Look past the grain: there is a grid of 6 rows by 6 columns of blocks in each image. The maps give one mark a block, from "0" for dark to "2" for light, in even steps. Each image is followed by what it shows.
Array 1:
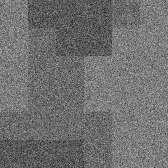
200012
210022
211222
211222
111122
000122
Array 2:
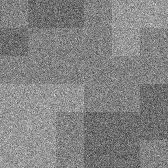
100122
011121
111111
222110
221000
221001
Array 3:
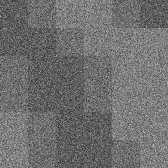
012210
001222
100122
100122
210022
210012
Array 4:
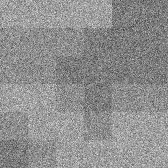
222200
111000
110000
221011
122122
012222
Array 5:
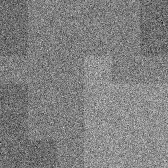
011110
011110
111211
011222
011222
001222
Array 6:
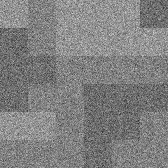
212220
012222
001111
011000
221001
111011
